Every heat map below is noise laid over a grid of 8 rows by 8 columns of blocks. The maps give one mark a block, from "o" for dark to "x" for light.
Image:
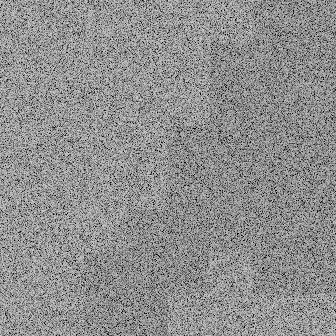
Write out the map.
x x x x x x o o
x x x x x o o o
x x x x x o o o
x x x x o o o o
x x x x o o o o
x x x o o o o o
x x o o o x o o
x x o o x x x x
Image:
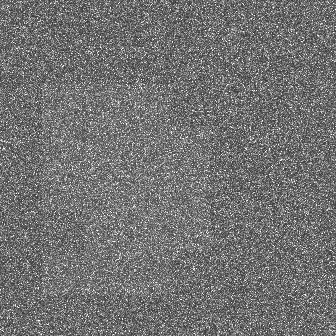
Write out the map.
o o o o o o o o
o o o o o o o o
o x x x o o o o
o x x x x o o o
o x x x x o o o
o o x x x o o o
o x x x o o o o
o o o o o o o o
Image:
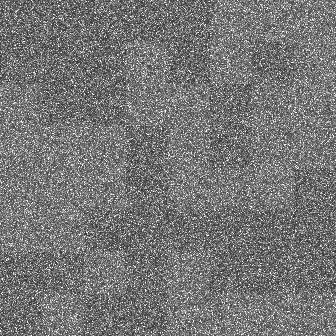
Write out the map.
o o o o o x x x
o o o x o x o x
x o o x x o x x
x x x o x o x x
x x x o x x x o
x x o o o o o o
o o x o x o o o
o x o o x x x x
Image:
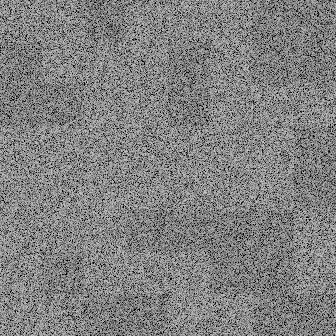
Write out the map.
x x o x x x o o
o x x x o x o o
o o x x o x x x
x x x x x x x o
x x x x x x x o
x x x o o o o x
x o x x x o o x
x x o o x x o o
